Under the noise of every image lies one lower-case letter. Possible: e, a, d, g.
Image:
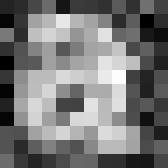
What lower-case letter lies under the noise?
a
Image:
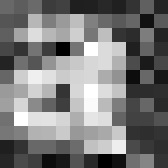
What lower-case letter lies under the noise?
a
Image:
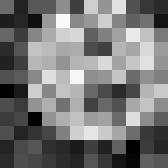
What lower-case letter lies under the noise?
e
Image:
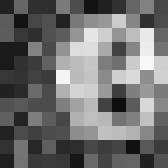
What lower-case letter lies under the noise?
e
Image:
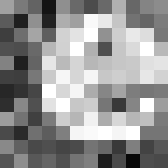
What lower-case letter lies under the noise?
e
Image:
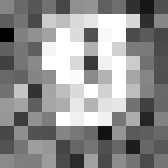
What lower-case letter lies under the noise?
g
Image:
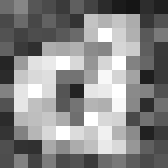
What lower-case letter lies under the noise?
d
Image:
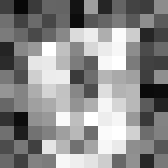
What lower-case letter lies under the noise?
g
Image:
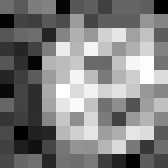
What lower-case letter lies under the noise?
e
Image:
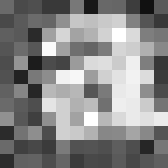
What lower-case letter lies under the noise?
a
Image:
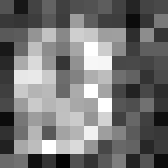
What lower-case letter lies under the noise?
g
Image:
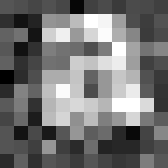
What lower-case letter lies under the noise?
a
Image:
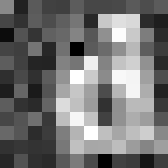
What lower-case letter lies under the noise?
d
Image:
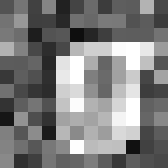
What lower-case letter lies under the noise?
g
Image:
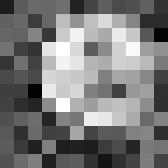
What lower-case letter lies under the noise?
e
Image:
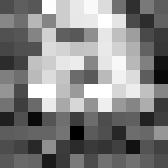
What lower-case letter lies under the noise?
a
